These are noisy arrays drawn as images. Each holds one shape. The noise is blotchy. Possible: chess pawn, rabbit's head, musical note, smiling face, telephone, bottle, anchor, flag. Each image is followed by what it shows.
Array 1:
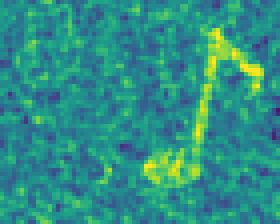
musical note
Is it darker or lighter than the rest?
lighter
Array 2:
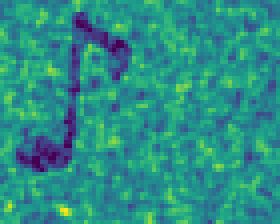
musical note
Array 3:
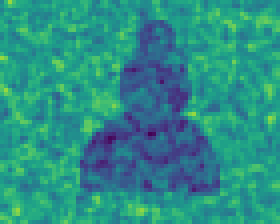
chess pawn
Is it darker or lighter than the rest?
darker
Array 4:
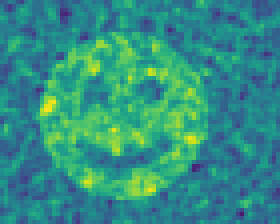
smiling face
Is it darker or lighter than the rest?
lighter
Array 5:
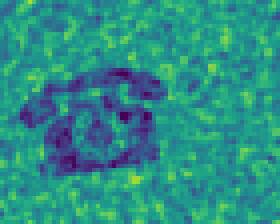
telephone
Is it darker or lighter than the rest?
darker
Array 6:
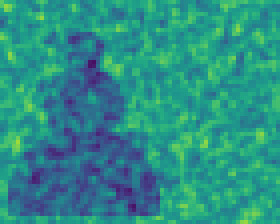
chess pawn
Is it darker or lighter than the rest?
darker
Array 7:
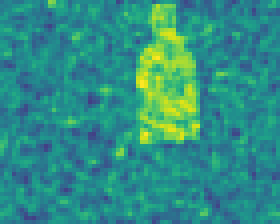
bottle
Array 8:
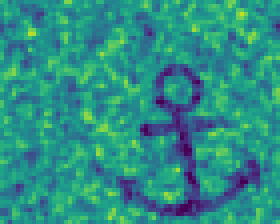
anchor
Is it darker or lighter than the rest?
darker
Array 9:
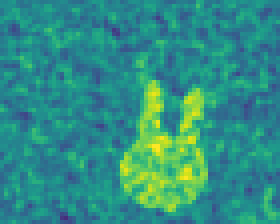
rabbit's head
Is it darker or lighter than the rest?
lighter
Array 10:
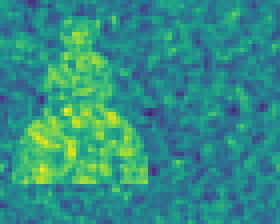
chess pawn
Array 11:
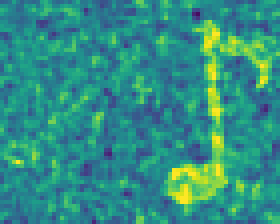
musical note
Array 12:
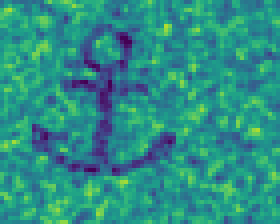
anchor
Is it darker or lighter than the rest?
darker
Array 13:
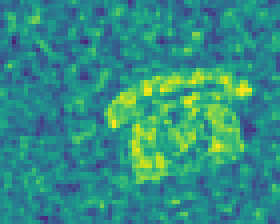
telephone
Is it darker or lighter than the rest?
lighter
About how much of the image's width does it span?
half
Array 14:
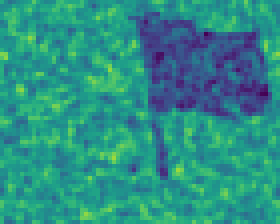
flag
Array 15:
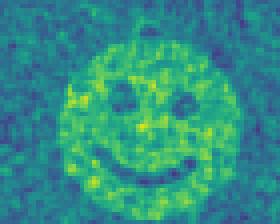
smiling face
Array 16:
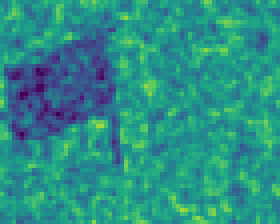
flag
